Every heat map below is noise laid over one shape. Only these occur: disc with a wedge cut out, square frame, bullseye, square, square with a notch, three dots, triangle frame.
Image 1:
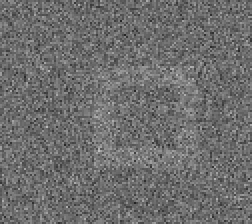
square frame
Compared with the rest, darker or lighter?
lighter
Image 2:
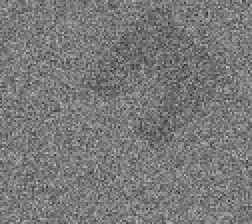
square with a notch
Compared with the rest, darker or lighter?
darker
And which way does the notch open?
down and left
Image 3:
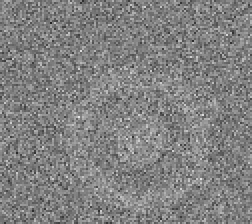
bullseye
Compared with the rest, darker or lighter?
lighter
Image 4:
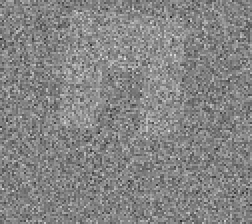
square with a notch
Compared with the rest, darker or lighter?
lighter
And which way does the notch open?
down
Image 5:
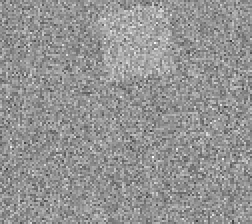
square
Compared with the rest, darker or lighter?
lighter
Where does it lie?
top middle
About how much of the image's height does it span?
a third
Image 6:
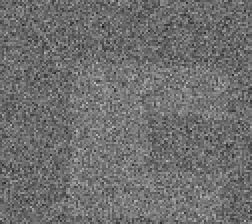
square with a notch
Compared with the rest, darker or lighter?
lighter
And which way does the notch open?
right
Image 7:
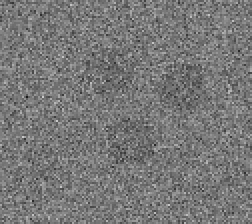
three dots
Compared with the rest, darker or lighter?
darker
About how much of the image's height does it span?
half
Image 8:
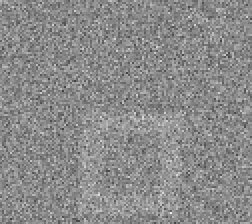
square frame
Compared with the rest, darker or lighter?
lighter
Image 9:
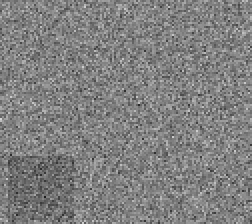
square
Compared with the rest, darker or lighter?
darker
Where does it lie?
bottom left
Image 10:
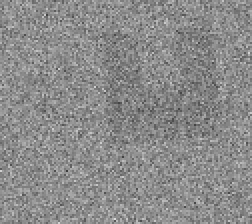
square with a notch
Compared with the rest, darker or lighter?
darker
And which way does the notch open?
up
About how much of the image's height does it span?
half
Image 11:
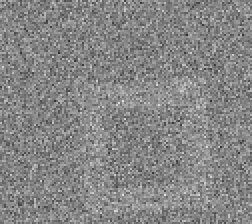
square frame
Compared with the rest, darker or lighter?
lighter
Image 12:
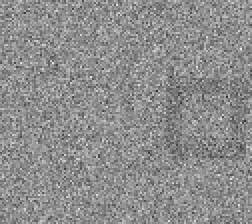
square frame
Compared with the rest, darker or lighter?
darker
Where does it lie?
middle right
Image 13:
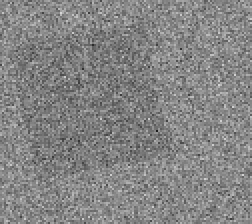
square
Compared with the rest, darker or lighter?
darker
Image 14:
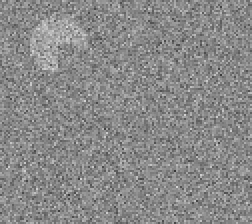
disc with a wedge cut out
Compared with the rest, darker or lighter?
lighter
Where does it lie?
top left
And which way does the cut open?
down and right
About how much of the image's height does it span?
a quarter
